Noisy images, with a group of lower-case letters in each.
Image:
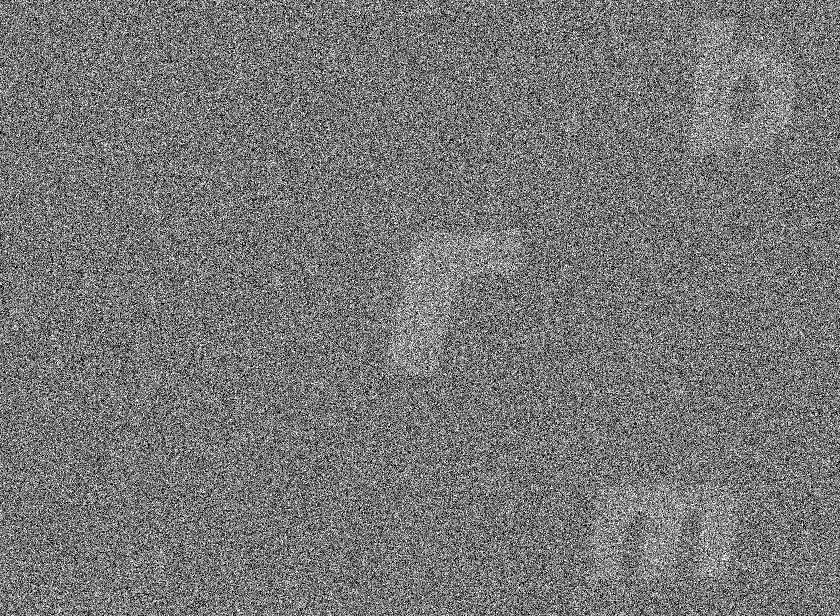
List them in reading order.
top right: b; centre: r; bottom right: m
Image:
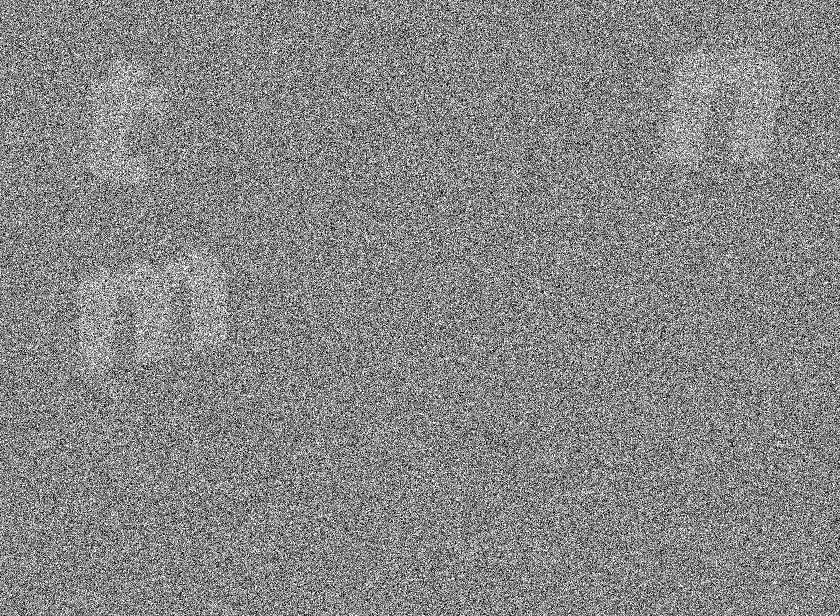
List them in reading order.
top left: t; top right: n; middle left: m
